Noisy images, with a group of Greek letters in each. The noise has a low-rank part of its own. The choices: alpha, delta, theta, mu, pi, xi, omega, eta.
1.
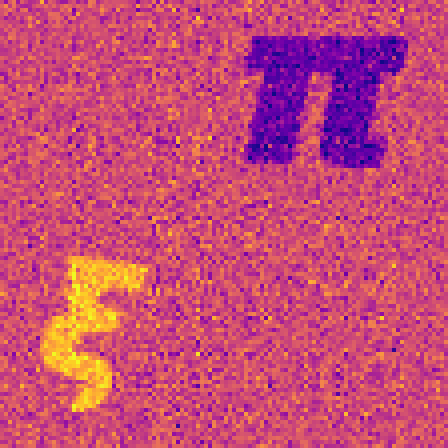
top right: dark pi; bottom left: light xi
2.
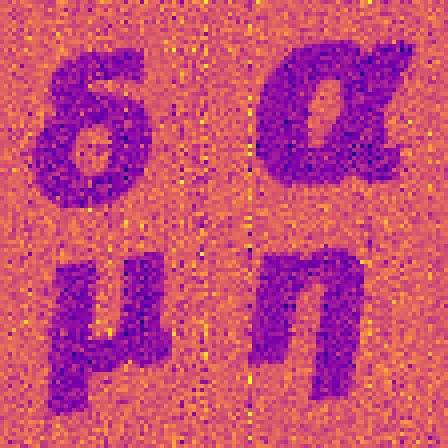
top left: dark delta; top right: dark alpha; bottom left: dark mu; bottom right: dark eta
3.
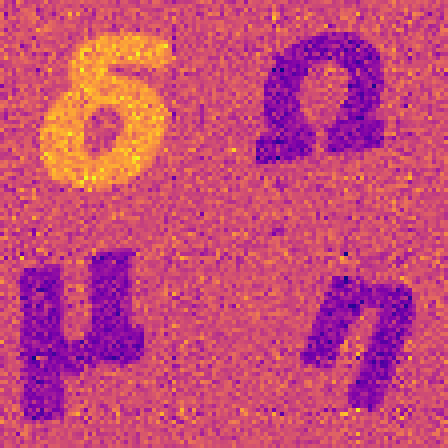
top left: light delta; top right: dark omega; bottom left: dark mu; bottom right: dark eta
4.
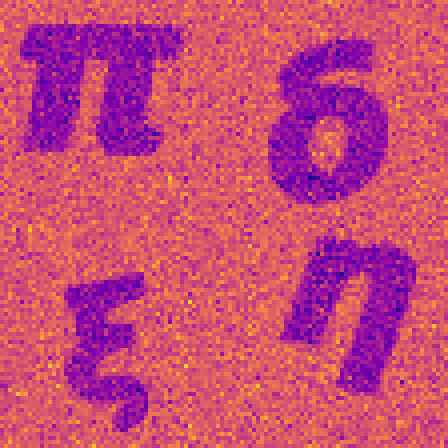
top left: dark pi; top right: dark delta; bottom left: dark xi; bottom right: dark eta
